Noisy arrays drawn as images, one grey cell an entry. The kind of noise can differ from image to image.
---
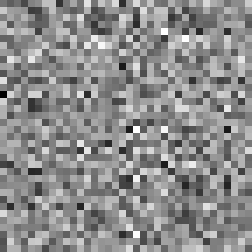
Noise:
low rank plus noise
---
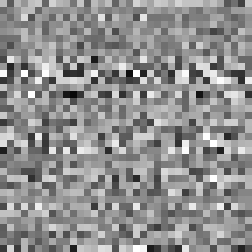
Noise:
rows of uneven size
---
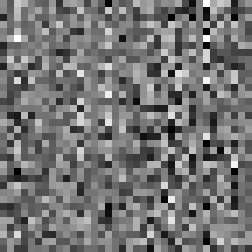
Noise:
columns of uneven size
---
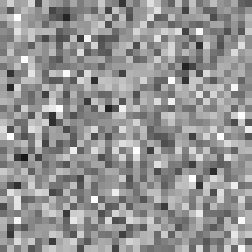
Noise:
independent entries
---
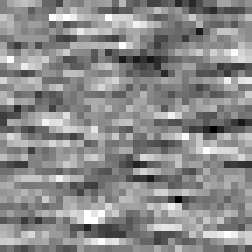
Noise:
streaked along the rows
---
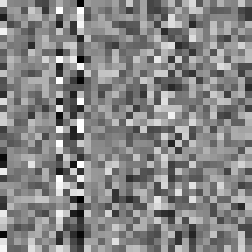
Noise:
columns of uneven size
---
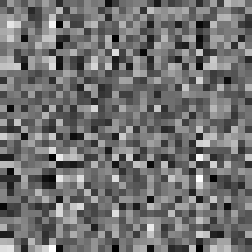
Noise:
low rank plus noise
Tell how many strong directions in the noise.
one
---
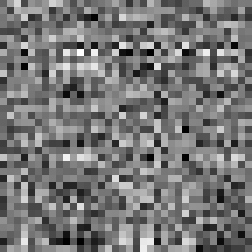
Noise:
low rank plus noise
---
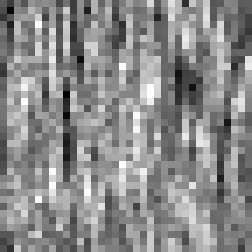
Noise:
streaked along the columns
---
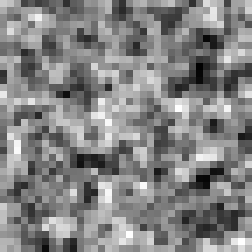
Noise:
blotchy
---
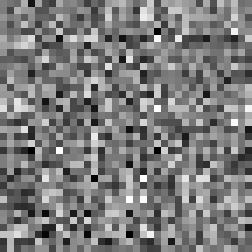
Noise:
low rank plus noise
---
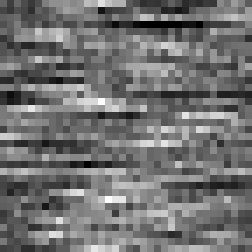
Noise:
streaked along the rows
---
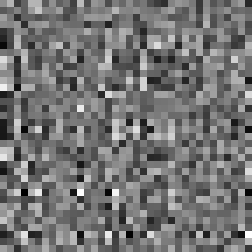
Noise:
low rank plus noise
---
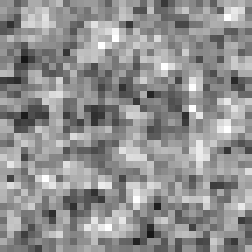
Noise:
blotchy
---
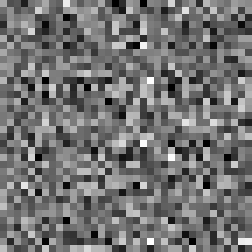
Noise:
low rank plus noise
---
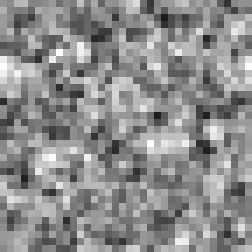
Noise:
blotchy
